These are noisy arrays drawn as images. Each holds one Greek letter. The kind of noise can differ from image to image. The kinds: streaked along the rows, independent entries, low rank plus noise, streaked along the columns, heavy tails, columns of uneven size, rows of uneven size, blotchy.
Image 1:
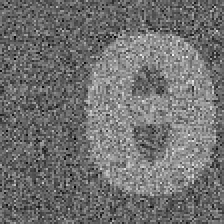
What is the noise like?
low rank plus noise
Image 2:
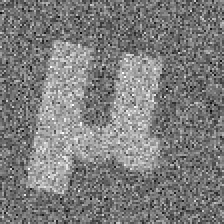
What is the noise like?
independent entries
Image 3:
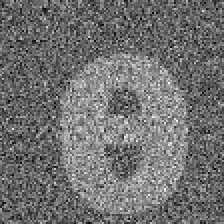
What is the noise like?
low rank plus noise
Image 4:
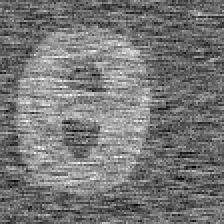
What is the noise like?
streaked along the rows
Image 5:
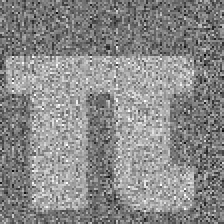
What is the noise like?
columns of uneven size
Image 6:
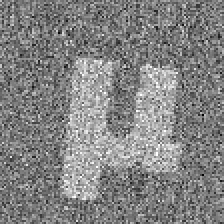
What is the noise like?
low rank plus noise
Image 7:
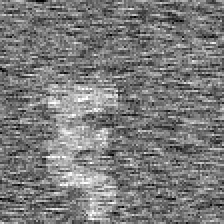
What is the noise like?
streaked along the rows
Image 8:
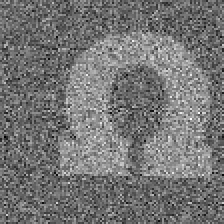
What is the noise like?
low rank plus noise
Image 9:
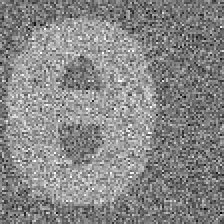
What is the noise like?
low rank plus noise
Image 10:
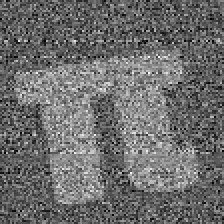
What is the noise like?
rows of uneven size
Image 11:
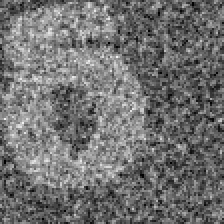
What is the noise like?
blotchy
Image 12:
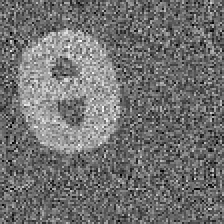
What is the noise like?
low rank plus noise
